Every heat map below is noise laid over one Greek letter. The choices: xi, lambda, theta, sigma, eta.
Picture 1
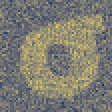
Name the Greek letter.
sigma
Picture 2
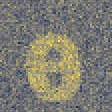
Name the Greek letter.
theta
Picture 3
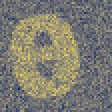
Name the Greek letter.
theta
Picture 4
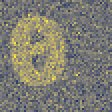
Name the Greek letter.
theta
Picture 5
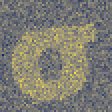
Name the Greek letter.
sigma
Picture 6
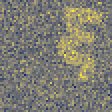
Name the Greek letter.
xi
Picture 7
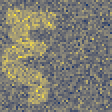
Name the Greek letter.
xi
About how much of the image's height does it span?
nearly all
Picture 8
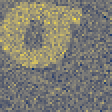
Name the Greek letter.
sigma
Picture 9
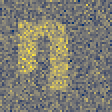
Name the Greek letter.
eta
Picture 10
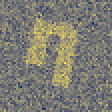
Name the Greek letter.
eta
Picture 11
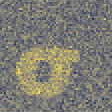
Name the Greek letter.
sigma
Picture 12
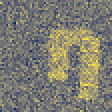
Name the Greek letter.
eta
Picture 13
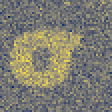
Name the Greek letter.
sigma
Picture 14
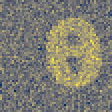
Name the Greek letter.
theta
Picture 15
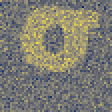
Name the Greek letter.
sigma
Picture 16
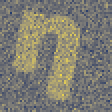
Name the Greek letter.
eta
